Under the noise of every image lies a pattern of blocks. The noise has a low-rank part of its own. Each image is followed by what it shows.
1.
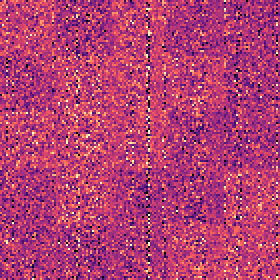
mirrored about the diagonal from the top left
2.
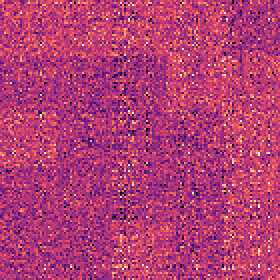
mirrored about the diagonal from the bottom left
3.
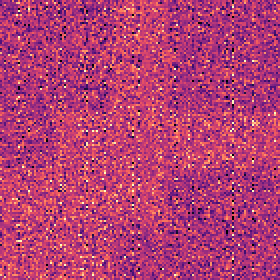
mirrored about the diagonal from the bottom left
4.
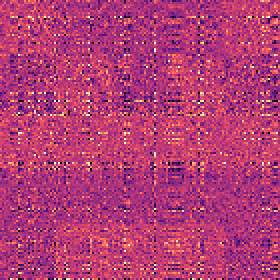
left and right mirror each other
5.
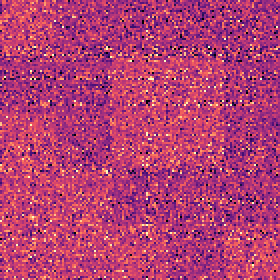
mirrored about the diagonal from the bottom left
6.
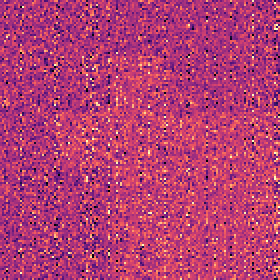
mirrored about the diagonal from the top left
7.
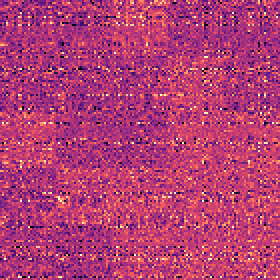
mirrored about the diagonal from the top left
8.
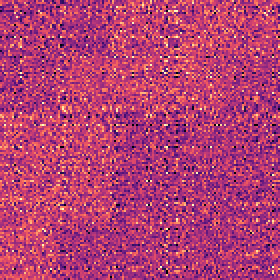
mirrored about the diagonal from the top left
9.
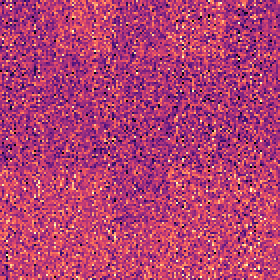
left and right mirror each other
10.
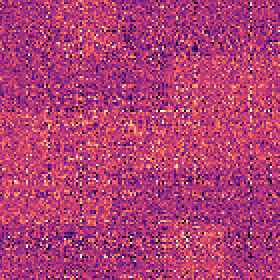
the same after a half turn
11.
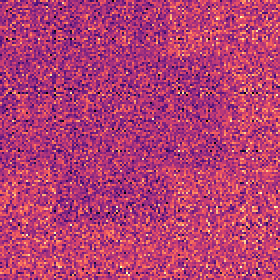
mirrored about the diagonal from the top left
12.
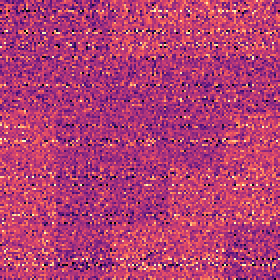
mirrored about the diagonal from the top left
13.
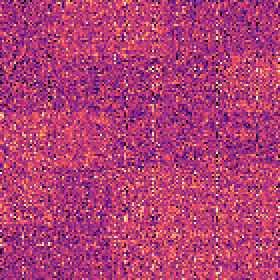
no symmetry
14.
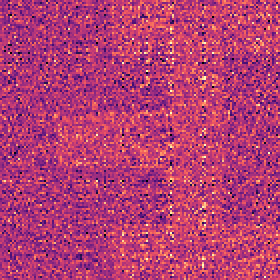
top and bottom mirror each other
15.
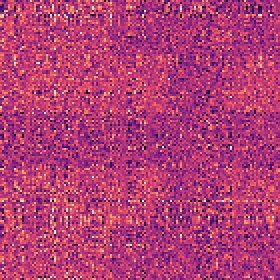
top and bottom mirror each other
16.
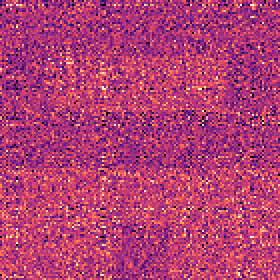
left and right mirror each other
